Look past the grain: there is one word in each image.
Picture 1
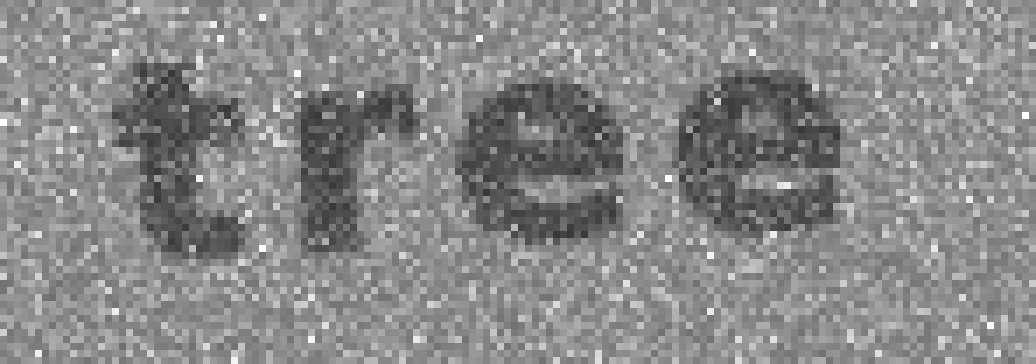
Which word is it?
tree
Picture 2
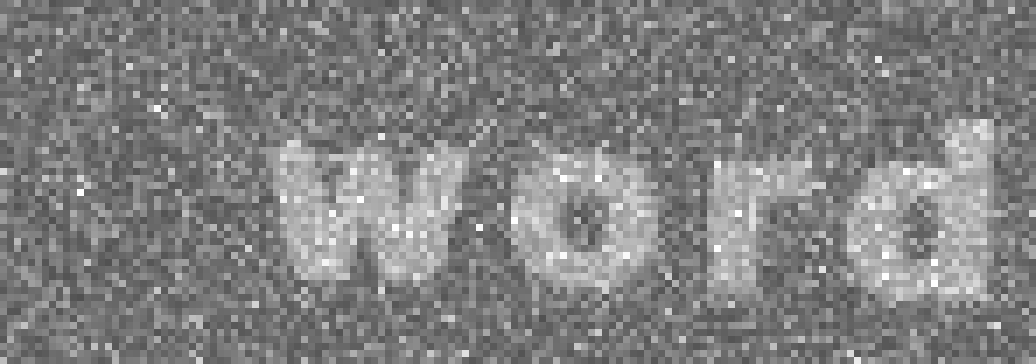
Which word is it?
word
